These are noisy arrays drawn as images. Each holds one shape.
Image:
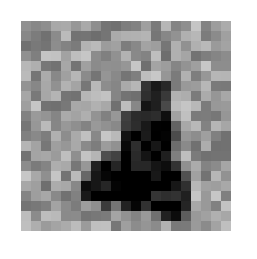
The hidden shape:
chess pawn
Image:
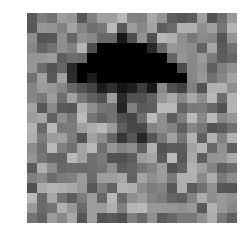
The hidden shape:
umbrella
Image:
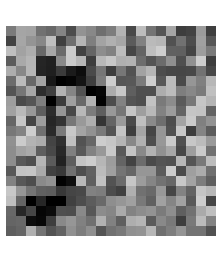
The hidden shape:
musical note
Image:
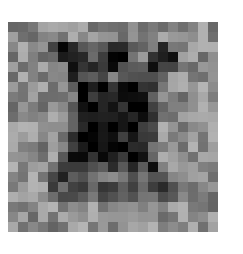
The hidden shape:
chess rook
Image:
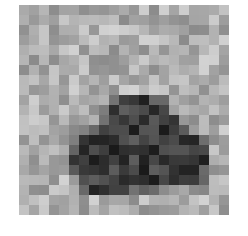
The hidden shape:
cloud
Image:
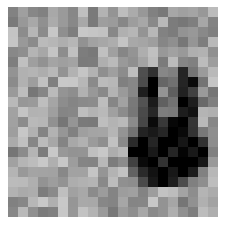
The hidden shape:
rabbit's head
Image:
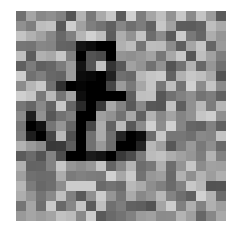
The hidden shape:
anchor
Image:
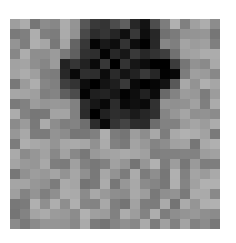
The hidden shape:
flower
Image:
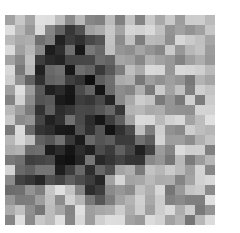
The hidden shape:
bell
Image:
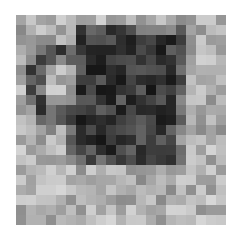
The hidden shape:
cup
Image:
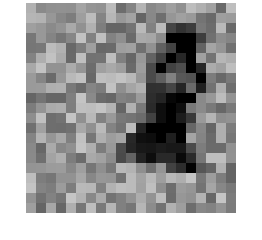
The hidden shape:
chess bishop
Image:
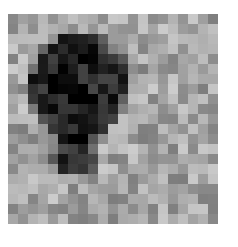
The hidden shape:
light bulb
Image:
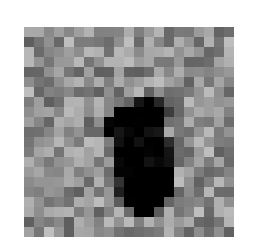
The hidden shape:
footprint
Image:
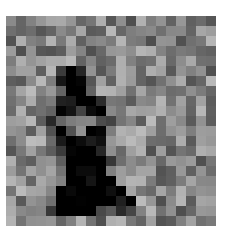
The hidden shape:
chess bishop
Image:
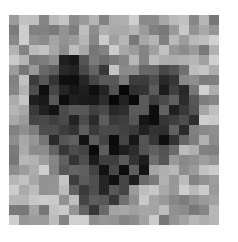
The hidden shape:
heart
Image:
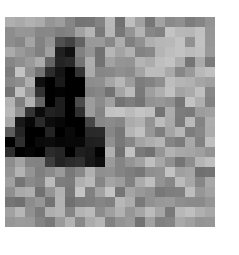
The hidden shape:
chess pawn
